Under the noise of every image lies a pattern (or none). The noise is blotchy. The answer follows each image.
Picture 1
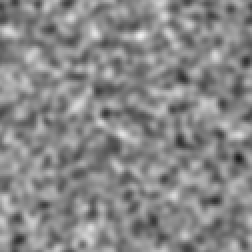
only noise
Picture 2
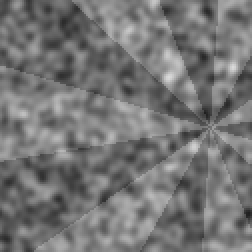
spokes from one point
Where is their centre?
middle right
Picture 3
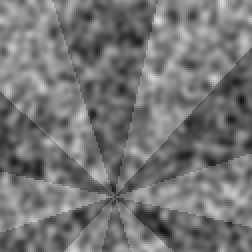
spokes from one point
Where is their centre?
bottom middle
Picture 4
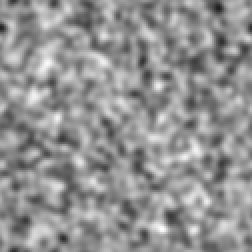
only noise
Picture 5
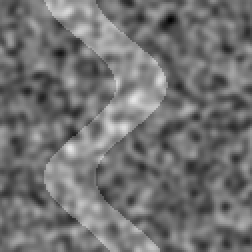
a wavy band
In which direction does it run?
top to bottom
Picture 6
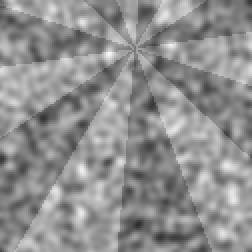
spokes from one point
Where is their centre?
top middle
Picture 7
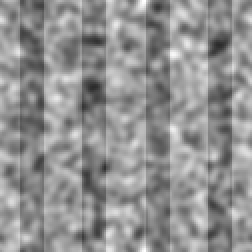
vertical stripes
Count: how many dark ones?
4
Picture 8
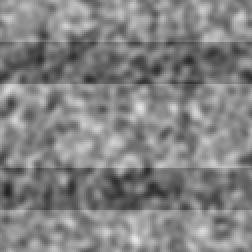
horizontal stripes
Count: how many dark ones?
2
